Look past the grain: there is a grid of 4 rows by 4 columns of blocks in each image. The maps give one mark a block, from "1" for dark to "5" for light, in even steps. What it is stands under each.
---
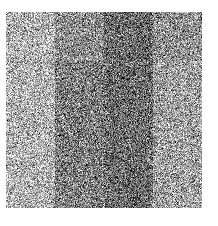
5 3 1 3
5 2 1 4
5 2 1 4
5 2 1 4
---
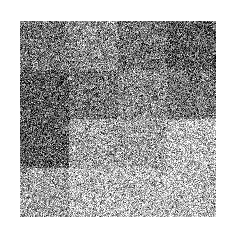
2 3 2 1
1 2 3 2
1 4 4 5
4 5 5 5
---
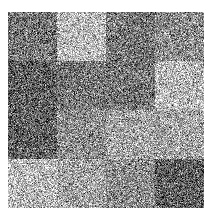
2 5 2 3
1 2 2 5
1 3 4 4
5 4 3 1
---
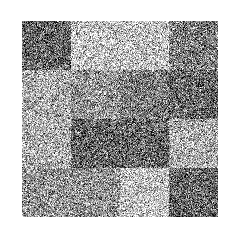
1 5 5 2
4 3 2 1
4 1 1 4
3 3 5 1
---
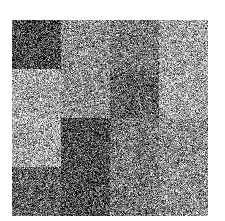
1 4 3 5
5 4 2 5
5 1 3 4
2 1 3 4
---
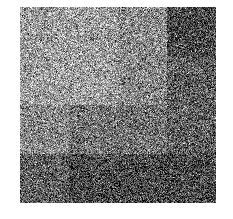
5 5 4 1
5 5 4 2
4 3 3 2
2 1 1 1
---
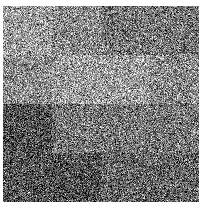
5 4 3 3
4 5 5 4
1 3 3 3
1 1 2 2
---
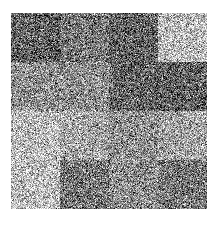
1 2 1 5
3 3 1 1
5 4 3 4
5 2 3 2
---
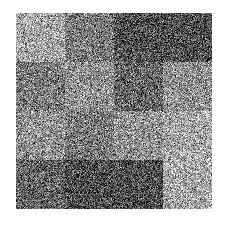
5 3 1 1
3 4 2 4
4 3 4 5
2 1 1 5
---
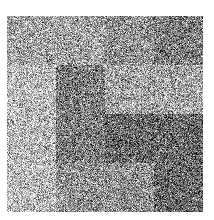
4 4 3 2
5 2 4 4
5 2 1 1
5 3 3 1
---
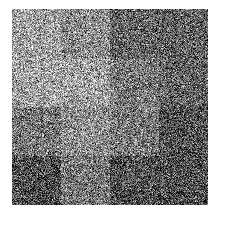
5 4 2 2
5 5 3 2
3 4 3 1
1 3 1 1
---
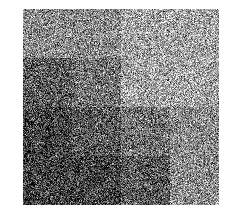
4 4 5 5
2 3 5 5
1 2 3 4
1 1 2 4
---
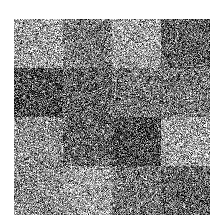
5 3 5 2
1 2 3 3
4 2 1 5
4 5 3 2
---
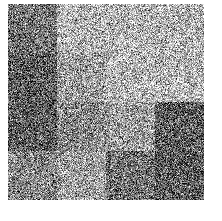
2 5 5 5
1 4 5 5
1 3 4 1
3 4 2 1
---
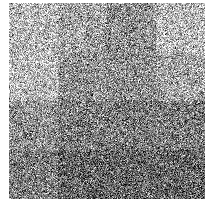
5 4 3 5
5 3 3 4
3 2 2 2
2 1 1 1
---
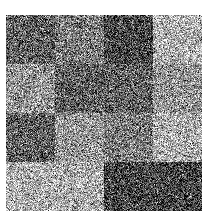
2 3 1 5
4 2 2 4
2 4 3 5
5 5 1 1
